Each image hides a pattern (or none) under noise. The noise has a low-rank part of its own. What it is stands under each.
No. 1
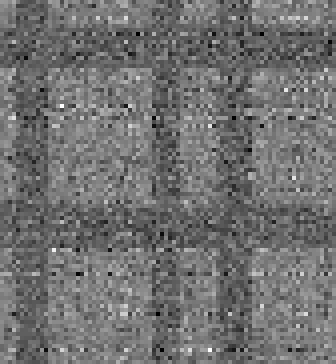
bands of rows crossing bands of columns
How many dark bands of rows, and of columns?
2 and 3
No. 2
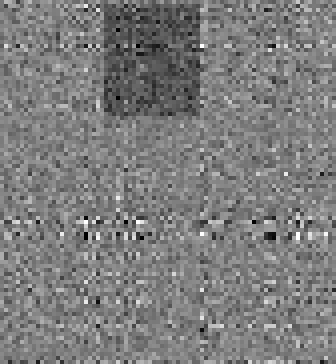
one block
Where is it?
top middle
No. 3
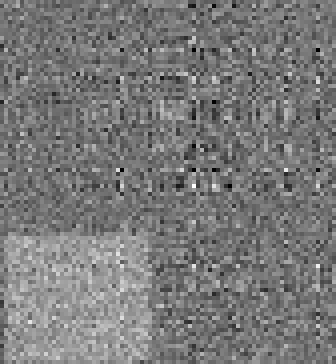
one block
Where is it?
bottom left
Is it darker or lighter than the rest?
lighter
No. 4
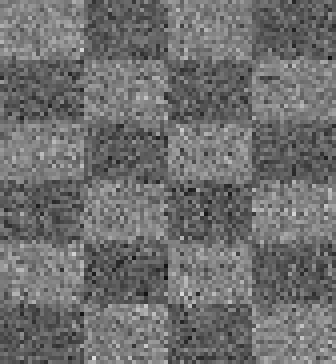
a checkerboard
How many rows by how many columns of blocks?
6 by 4
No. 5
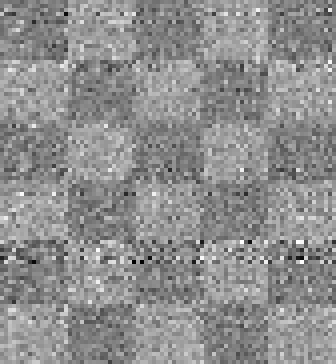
a checkerboard
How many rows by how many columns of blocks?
6 by 5
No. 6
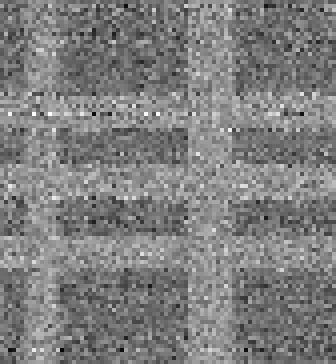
bands of rows crossing bands of columns
